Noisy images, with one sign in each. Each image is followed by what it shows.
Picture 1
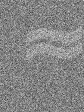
approximately sign
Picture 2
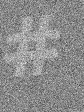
hash sign
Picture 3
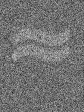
approximately sign
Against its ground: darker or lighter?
lighter
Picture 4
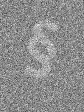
section sign
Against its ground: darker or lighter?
lighter
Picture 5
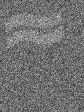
approximately sign
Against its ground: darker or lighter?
lighter
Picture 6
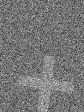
plus sign
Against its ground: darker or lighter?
lighter
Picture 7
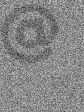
at sign
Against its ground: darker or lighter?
darker
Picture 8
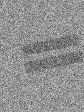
equals sign
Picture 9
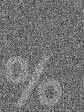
percent sign
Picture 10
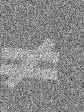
not-equal sign
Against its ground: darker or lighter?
lighter
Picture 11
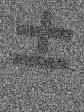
plus-minus sign
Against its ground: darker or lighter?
darker
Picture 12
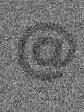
at sign
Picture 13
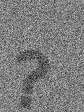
question mark
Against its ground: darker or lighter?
darker
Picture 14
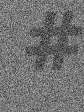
hash sign
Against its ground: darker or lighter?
darker
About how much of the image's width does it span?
two thirds
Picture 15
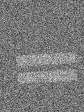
equals sign
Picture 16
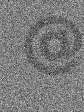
at sign
